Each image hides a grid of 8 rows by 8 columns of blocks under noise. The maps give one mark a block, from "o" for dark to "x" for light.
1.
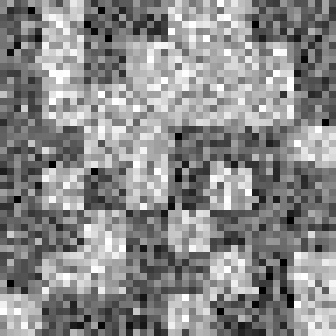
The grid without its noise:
o x o o x x o o
o x o x x x x o
o x x x x x x o
o o x x o o o x
o x o x o x o o
o o x o x o o o
o x x o o x o x
x o o o x o o x
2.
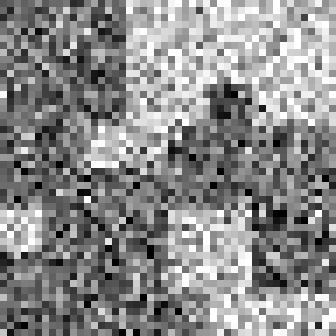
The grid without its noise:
o o o x x x x x
o o o x x x x x
o o o x x o x x
o o x x o o o o
o o o o o o o o
x o o o x x o o
o o o o x x o o
o o o o o x x x
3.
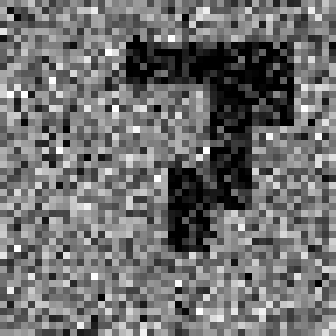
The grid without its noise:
x x x x x x x x
x x x o o o o x
x x x x x o o x
x x x x x o x x
x x x x o o x x
x x x x o x x x
x x x x x x x x
x x x x x x x x
